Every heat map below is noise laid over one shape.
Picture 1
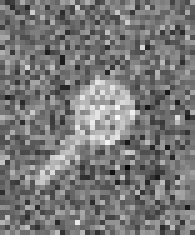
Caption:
light lollipop
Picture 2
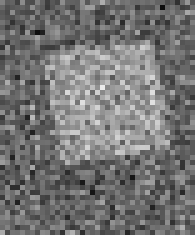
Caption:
light square
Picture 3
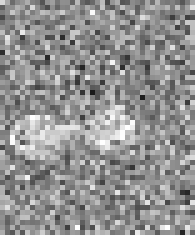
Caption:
light dumbbell
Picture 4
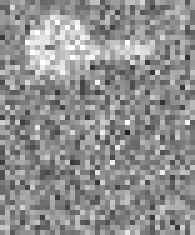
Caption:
light lollipop
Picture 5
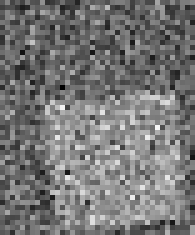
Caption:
light square
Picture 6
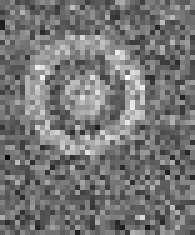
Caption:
light bullseye
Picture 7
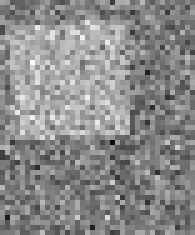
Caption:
light square
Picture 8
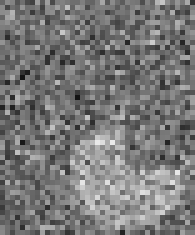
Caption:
light disc with a wedge cut out
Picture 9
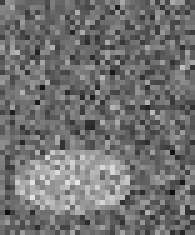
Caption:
light ellipse
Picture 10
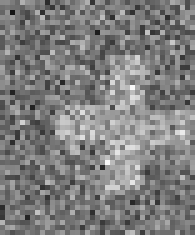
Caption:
light cross
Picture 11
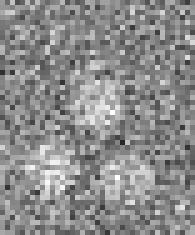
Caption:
light three dots
